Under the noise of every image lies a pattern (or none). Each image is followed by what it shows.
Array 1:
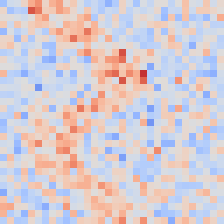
a wavy band
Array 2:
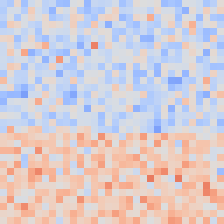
a sharp edge
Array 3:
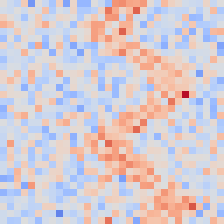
a wavy band
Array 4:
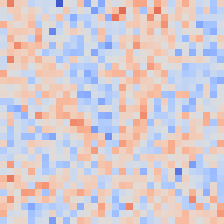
spokes from one point
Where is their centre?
bottom middle
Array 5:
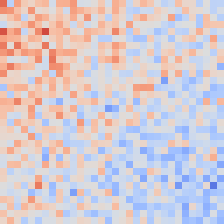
a smooth slope
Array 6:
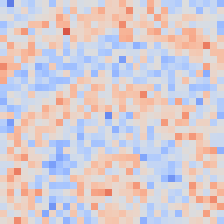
rings round one point
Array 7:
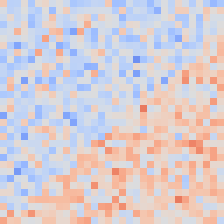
a sharp edge
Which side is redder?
bottom right
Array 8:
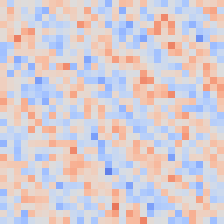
diagonal stripes
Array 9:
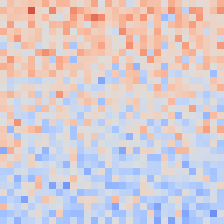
a smooth slope
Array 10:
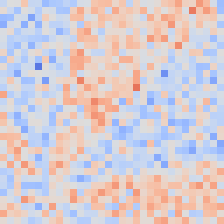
spokes from one point
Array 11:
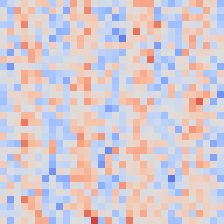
vertical stripes
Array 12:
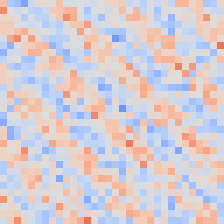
diagonal stripes
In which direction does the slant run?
top left to bottom right
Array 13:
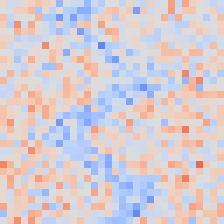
a wavy band
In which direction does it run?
top to bottom
